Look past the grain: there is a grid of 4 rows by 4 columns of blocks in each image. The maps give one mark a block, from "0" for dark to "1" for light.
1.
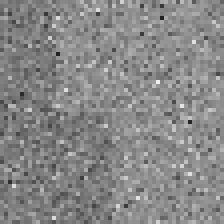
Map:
0111
0111
0011
0011
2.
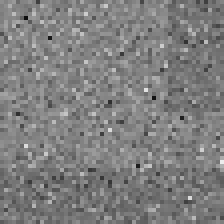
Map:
1110
1110
1111
0000
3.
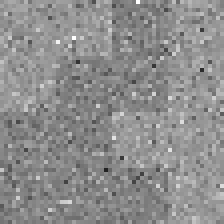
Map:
1101
1001
0011
0001
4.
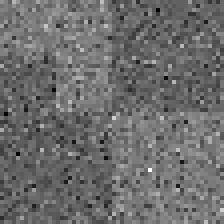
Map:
1100
0100
0011
0011
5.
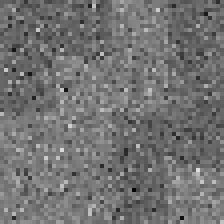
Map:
0010
0110
1100
1101
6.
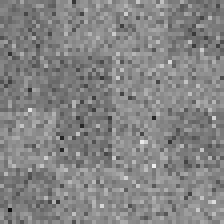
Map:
0110
0011
1010
0111
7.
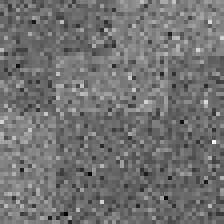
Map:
0011
0110
1000
1000
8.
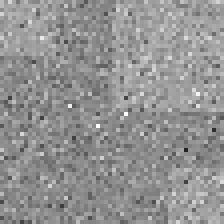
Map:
1011
0011
0000
0001
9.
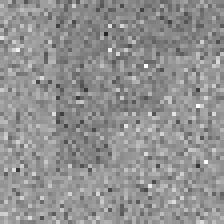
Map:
1000
1001
1011
1111
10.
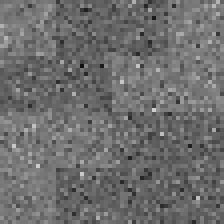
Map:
1001
0011
1100
1000
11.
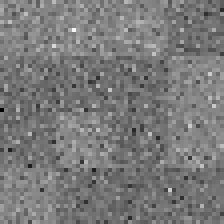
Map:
1110
0001
0101
1000
